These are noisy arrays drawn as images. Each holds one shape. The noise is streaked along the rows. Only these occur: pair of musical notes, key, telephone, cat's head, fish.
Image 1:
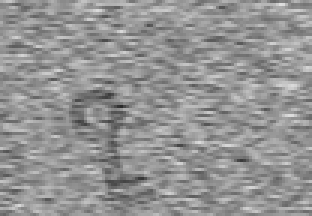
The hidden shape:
key
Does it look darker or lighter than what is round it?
darker
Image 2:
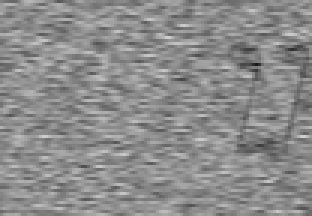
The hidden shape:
pair of musical notes
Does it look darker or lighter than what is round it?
darker
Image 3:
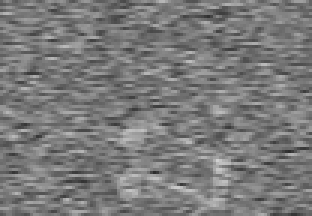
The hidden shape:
pair of musical notes
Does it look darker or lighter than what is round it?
lighter
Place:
bottom middle
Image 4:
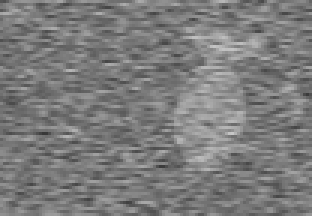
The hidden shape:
fish
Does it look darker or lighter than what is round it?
lighter
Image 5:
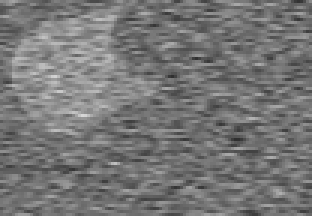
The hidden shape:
cat's head
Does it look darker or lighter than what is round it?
lighter
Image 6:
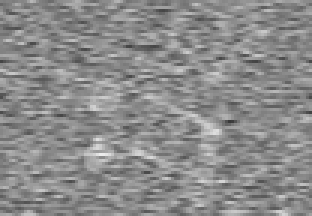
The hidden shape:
pair of musical notes
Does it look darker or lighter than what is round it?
lighter
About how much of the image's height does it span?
half
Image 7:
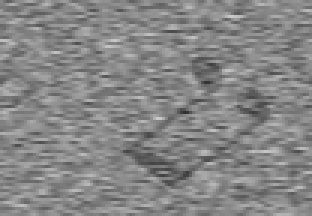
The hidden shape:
pair of musical notes
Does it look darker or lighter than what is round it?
darker
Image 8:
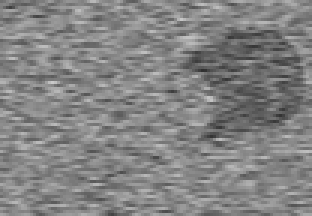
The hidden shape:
cat's head
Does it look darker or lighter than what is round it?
darker
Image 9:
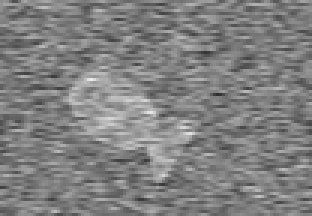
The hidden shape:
fish
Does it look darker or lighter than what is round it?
lighter
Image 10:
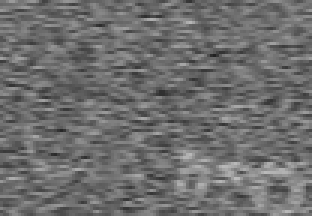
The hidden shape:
key
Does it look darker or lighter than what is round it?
lighter
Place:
bottom right
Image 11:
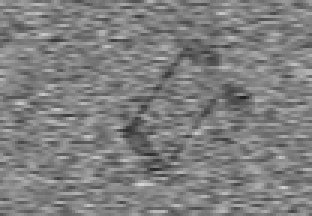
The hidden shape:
pair of musical notes
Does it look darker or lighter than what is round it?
darker
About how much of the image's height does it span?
two thirds
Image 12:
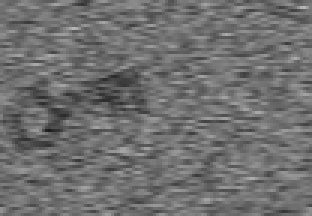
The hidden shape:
key
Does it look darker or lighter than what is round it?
darker
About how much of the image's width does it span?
half
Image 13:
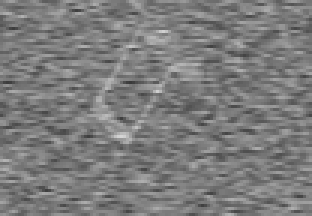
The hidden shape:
pair of musical notes
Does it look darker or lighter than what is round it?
lighter
